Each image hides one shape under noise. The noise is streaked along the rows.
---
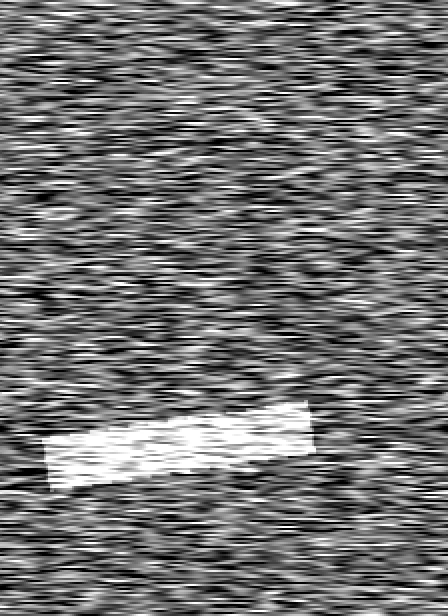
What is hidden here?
light bar
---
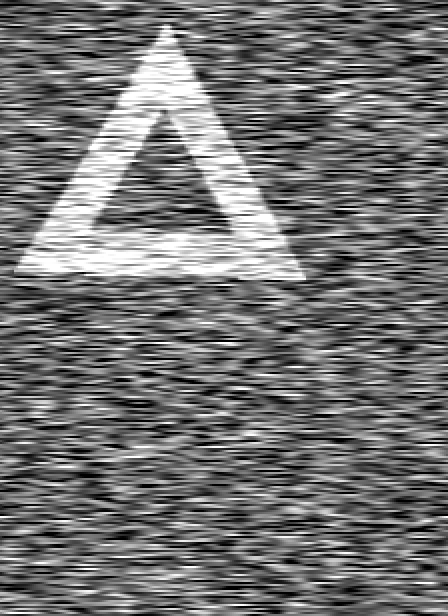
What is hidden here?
light triangle frame
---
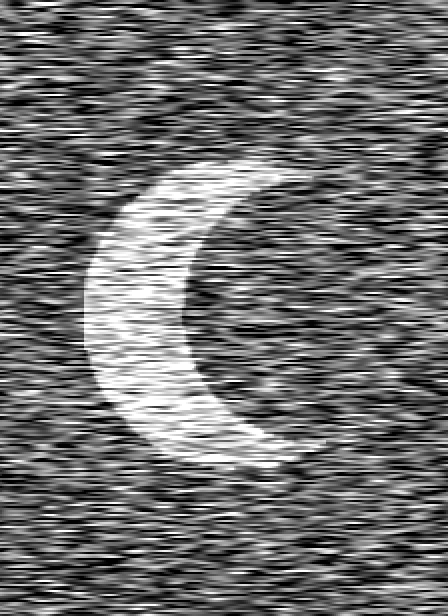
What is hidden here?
light crescent
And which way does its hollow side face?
right
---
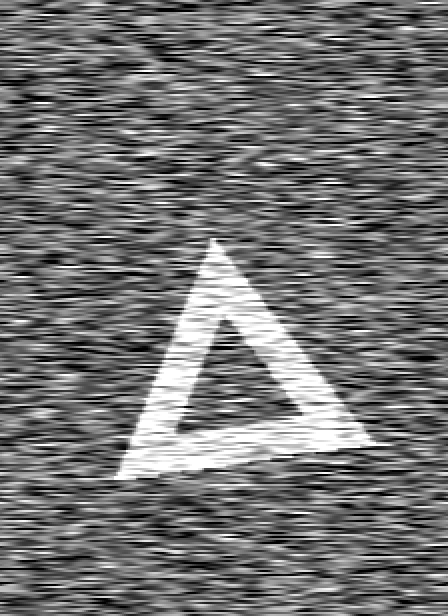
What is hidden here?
light triangle frame
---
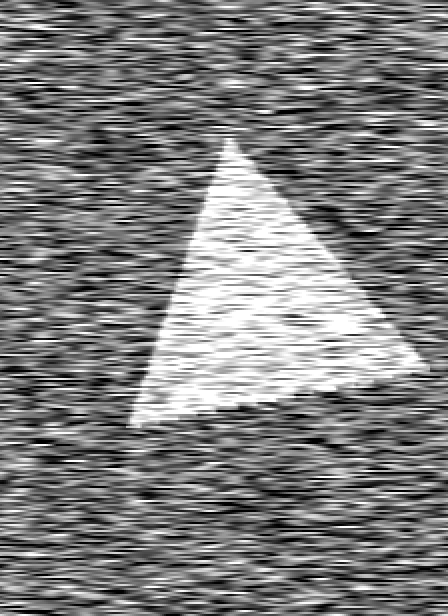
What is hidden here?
light triangle
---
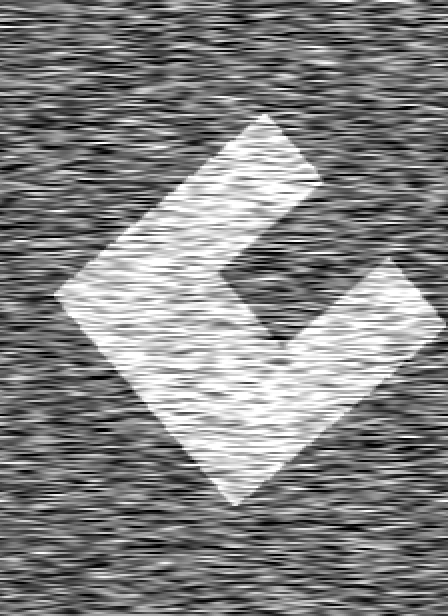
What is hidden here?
light square with a notch
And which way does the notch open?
up and right
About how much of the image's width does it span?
nearly all
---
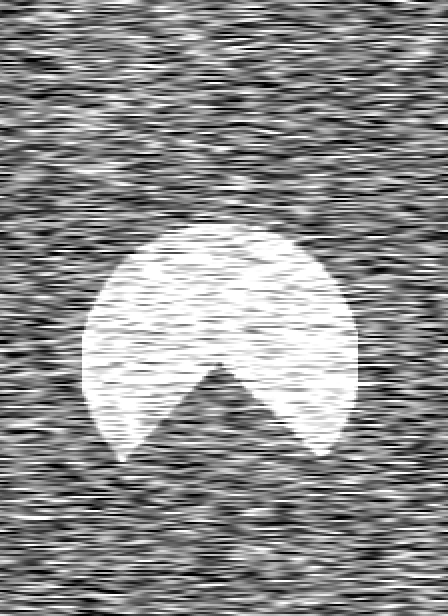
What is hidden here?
light disc with a wedge cut out
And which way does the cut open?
down
